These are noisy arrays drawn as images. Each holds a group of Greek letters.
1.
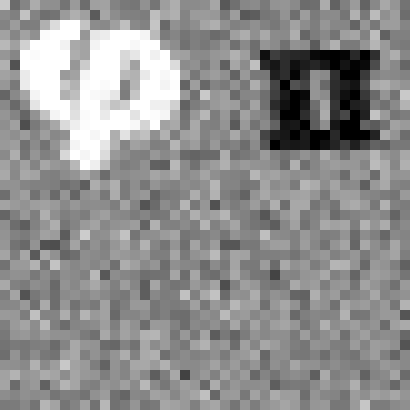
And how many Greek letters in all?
2
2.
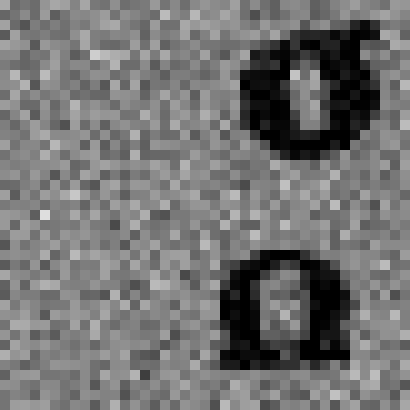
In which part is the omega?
bottom right
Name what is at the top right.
sigma
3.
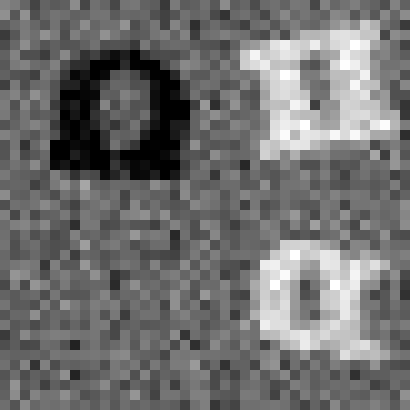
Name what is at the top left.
omega
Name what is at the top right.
pi
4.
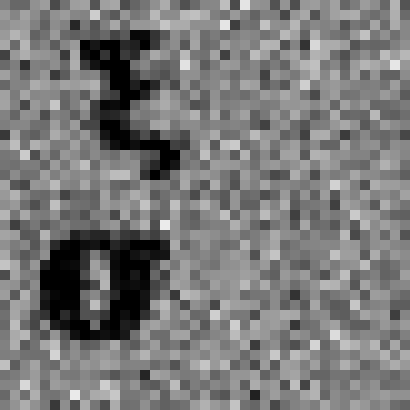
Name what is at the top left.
xi
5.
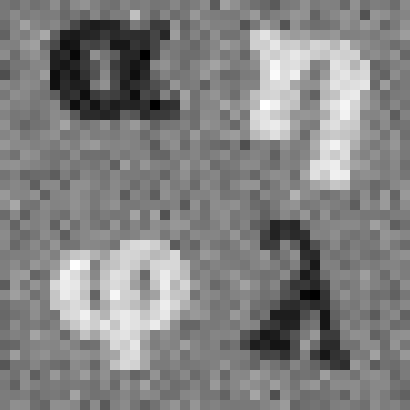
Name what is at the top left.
alpha
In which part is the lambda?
bottom right
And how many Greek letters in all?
4
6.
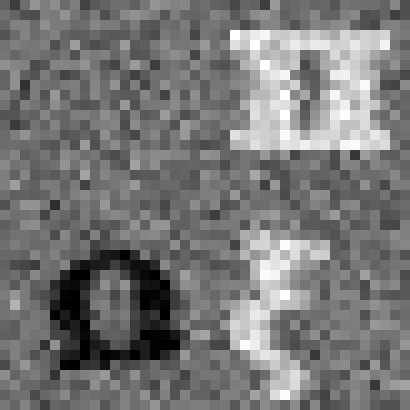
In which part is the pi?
top right
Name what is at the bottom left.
omega
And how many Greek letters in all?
3
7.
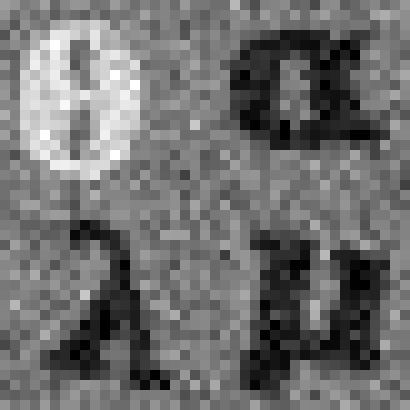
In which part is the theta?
top left
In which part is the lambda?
bottom left
